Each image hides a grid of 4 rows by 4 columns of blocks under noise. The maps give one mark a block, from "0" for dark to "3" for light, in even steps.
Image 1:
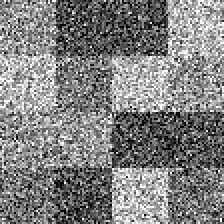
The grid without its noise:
2003
3132
2200
1031
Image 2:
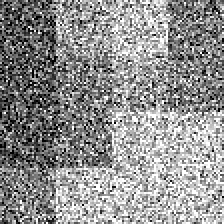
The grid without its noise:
0231
0121
0133
1333
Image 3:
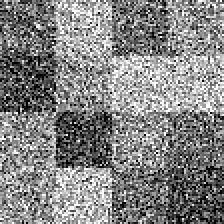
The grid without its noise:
1312
0233
2021
2310
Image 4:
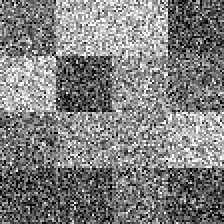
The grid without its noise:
1330
3021
1223
0010
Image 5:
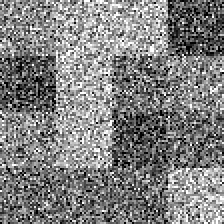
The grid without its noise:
2330
0312
2301
1113
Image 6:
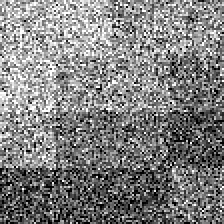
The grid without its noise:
3322
3221
2110
0001
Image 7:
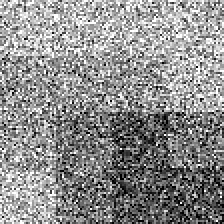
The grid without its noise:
3333
2223
2101
3100
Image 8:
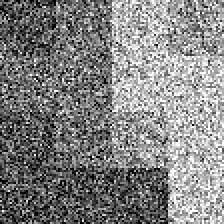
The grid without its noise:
0132
1133
0123
0003
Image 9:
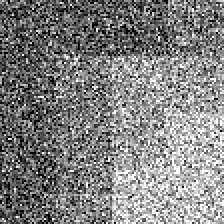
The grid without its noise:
0001
0122
0123
0133
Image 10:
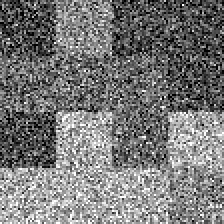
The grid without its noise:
0200
1110
0313
3332
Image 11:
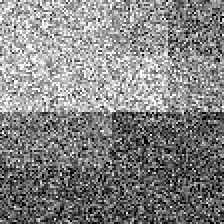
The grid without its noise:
3321
3332
1100
0000
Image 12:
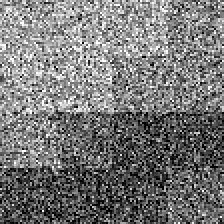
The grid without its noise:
3332
3322
2100
0001
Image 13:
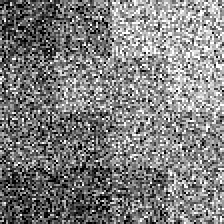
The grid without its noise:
0133
1223
1122
0012
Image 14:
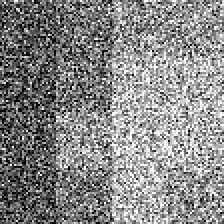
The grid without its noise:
0122
0133
0233
0132
